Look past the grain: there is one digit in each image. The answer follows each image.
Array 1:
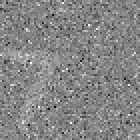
7
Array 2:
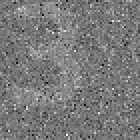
3
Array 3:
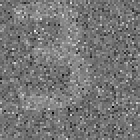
3
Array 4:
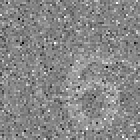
6
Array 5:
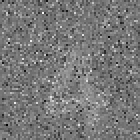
4
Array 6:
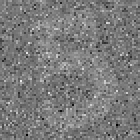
5
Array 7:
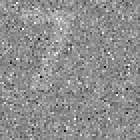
7
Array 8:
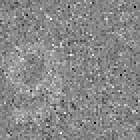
9
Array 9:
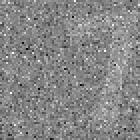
7
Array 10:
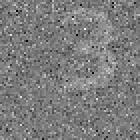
3
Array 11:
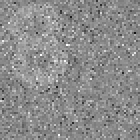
8
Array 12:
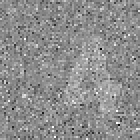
4
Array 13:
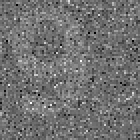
9
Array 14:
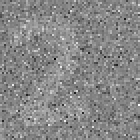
2
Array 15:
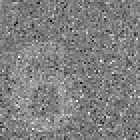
6
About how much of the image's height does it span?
two thirds
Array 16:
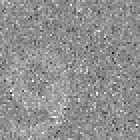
9
